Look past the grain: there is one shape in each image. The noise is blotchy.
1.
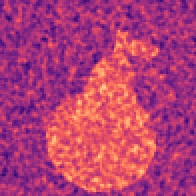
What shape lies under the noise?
pear
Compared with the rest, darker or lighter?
lighter
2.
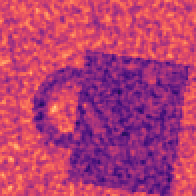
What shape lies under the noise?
cup
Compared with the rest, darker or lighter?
darker
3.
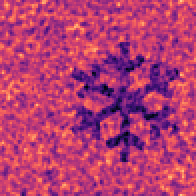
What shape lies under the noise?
snowflake
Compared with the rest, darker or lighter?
darker
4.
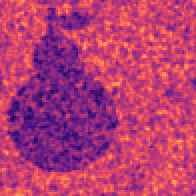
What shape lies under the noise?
pear
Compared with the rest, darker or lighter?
darker
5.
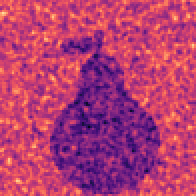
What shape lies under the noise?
pear
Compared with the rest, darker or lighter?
darker
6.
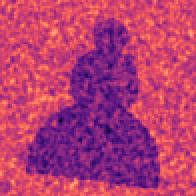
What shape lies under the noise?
chess pawn
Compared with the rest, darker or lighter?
darker
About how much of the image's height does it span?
nearly all
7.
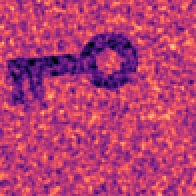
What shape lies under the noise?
key
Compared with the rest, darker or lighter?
darker
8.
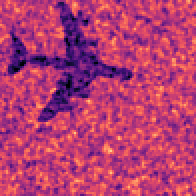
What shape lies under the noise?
airplane
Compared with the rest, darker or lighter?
darker
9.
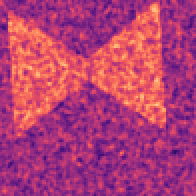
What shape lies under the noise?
bow tie
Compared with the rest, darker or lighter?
lighter
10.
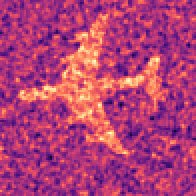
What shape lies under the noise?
airplane
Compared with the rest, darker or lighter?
lighter
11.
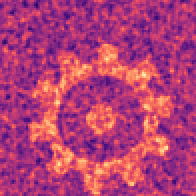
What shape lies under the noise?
gear
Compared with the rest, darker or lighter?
lighter
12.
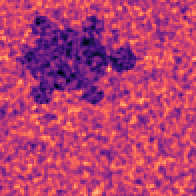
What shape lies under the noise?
turtle
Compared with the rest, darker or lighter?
darker
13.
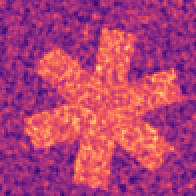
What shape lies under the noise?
asterisk
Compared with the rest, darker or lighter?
lighter
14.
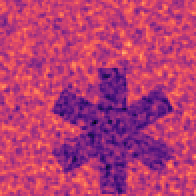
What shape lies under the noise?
asterisk
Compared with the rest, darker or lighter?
darker
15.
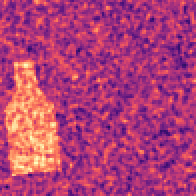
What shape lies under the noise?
bottle
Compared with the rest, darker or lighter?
lighter
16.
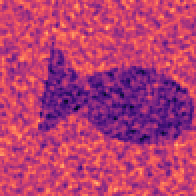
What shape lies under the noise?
fish
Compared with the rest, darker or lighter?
darker
